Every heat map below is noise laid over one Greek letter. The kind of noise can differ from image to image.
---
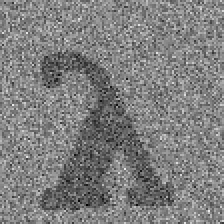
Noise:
independent entries
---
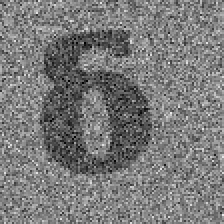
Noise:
independent entries
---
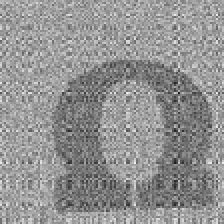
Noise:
low rank plus noise
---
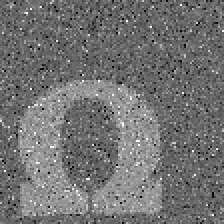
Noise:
heavy tails
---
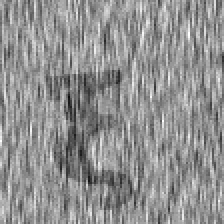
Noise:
streaked along the columns
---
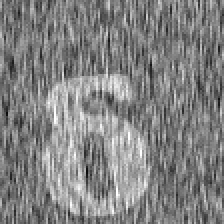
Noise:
streaked along the columns
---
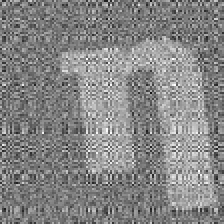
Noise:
low rank plus noise
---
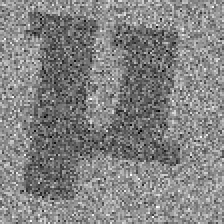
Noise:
independent entries
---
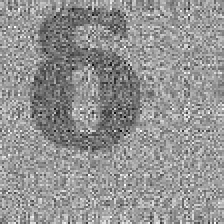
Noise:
low rank plus noise
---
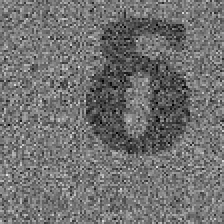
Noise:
low rank plus noise
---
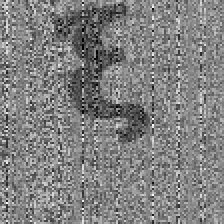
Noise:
columns of uneven size
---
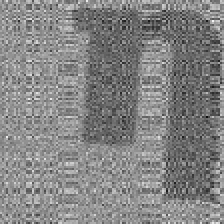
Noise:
low rank plus noise
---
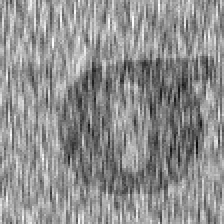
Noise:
streaked along the columns
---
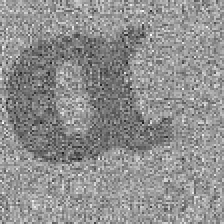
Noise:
low rank plus noise
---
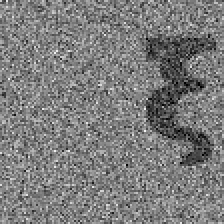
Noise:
independent entries
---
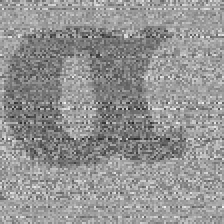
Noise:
rows of uneven size
